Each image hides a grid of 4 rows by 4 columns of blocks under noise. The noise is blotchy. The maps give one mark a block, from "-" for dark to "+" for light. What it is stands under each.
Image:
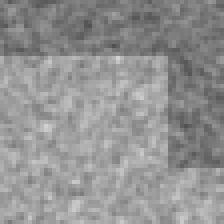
----
+++-
+++-
++++
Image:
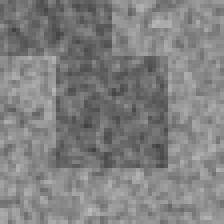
--++
+--+
+--+
++++
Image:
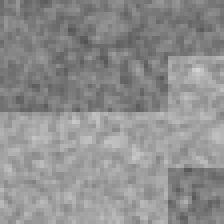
----
---+
++++
+++-
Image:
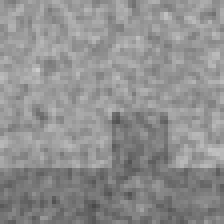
++++
++++
++-+
----
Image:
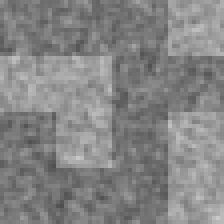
---+
++--
-+-+
---+
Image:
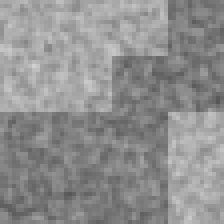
+++-
++--
---+
---+
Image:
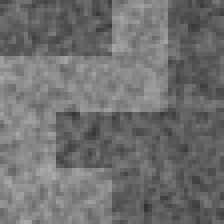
--+-
+++-
+---
++--
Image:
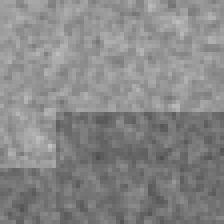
++++
++++
+---
----
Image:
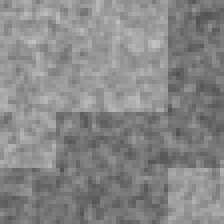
+++-
+++-
+---
---+
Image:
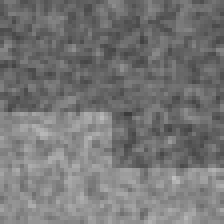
----
----
++--
++++
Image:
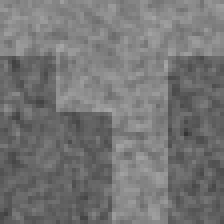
++++
-++-
--+-
--+-
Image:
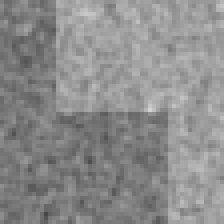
-+++
-+++
---+
---+
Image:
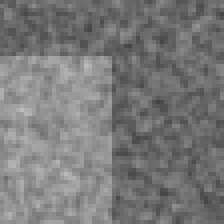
----
++--
++--
++--
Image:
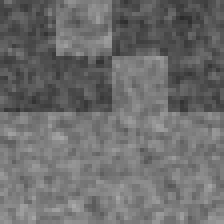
-+--
--+-
++++
++++
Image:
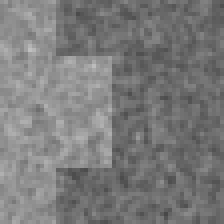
+---
++--
++--
+---
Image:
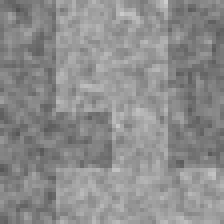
-++-
-++-
--+-
-+++
